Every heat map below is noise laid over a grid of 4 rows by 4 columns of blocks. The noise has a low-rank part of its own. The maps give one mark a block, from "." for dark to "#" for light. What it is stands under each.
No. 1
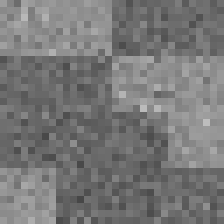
##..
..##
...#
#...
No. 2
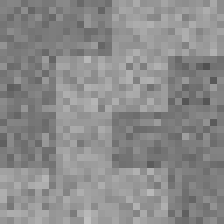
..##
.##.
.#..
###.
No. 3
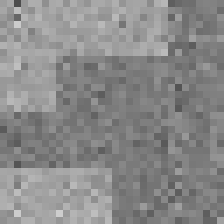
###.
#...
....
##..
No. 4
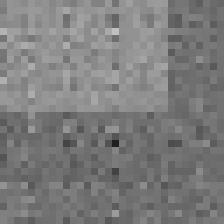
###.
###.
....
....
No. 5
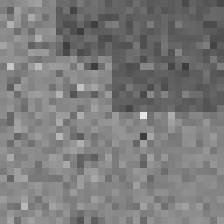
#...
##..
####
####
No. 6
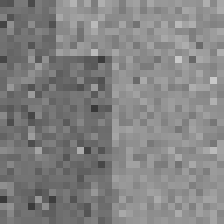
.###
..##
..##
..##
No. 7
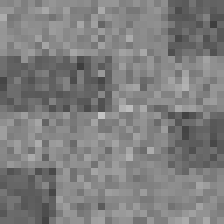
###.
..##
###.
.###
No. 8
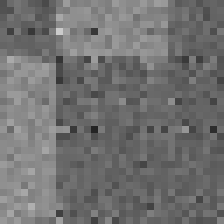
.##.
#...
#...
#...
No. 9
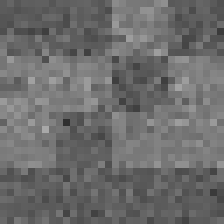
..#.
##.#
#.##
....
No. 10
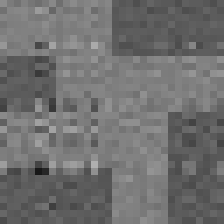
##..
.###
###.
..#.
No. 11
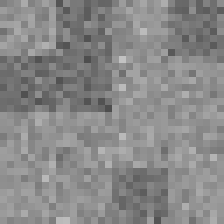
#.#.
..##
####
##.#
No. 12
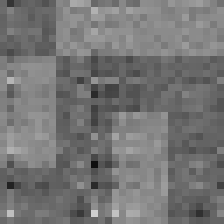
.###
#...
#.#.
..#.
